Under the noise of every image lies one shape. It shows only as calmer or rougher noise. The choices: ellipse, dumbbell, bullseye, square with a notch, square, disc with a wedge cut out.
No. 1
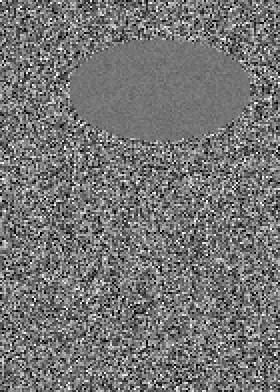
calm ellipse
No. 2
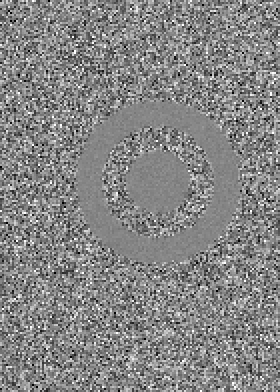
calm bullseye
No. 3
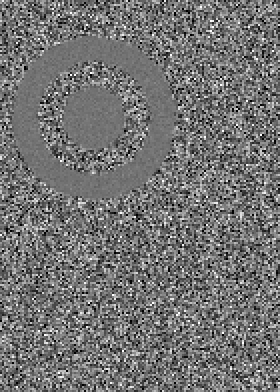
calm bullseye
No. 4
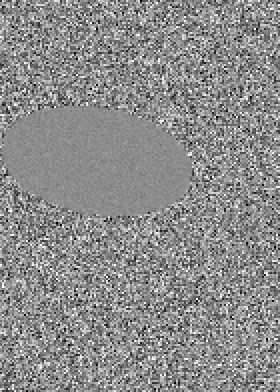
calm ellipse
